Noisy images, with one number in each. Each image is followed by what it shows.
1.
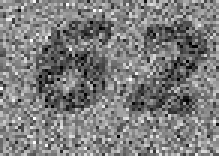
62
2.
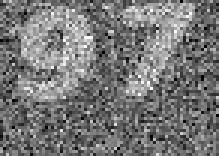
97
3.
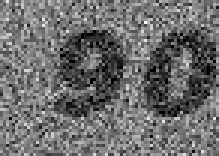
90
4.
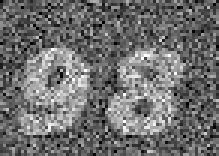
98
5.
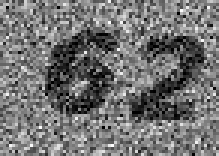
62
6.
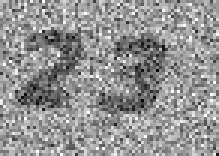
23
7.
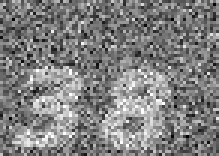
38
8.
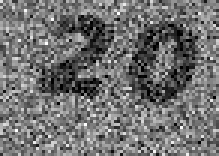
20
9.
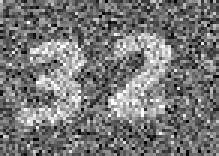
32
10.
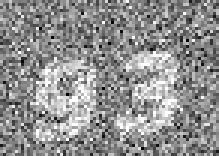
93
